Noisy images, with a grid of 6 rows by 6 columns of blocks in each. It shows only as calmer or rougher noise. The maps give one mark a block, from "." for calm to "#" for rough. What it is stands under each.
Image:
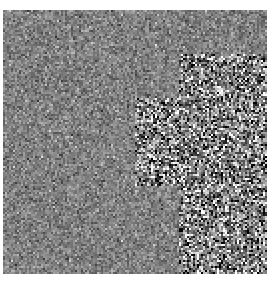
......
....##
...###
...###
....##
....##
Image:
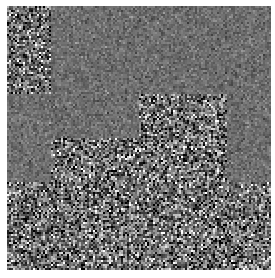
#.....
#.....
...##.
.####.
######
######
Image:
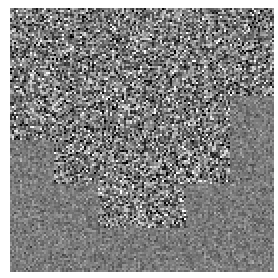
######
######
#####.
.####.
..##..
......
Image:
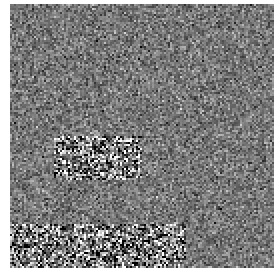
......
......
......
.##...
......
####..
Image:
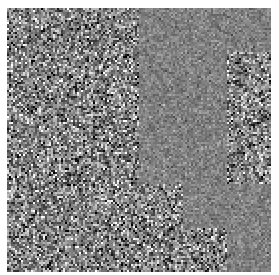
###...
###..#
###..#
###..#
####..
#####.
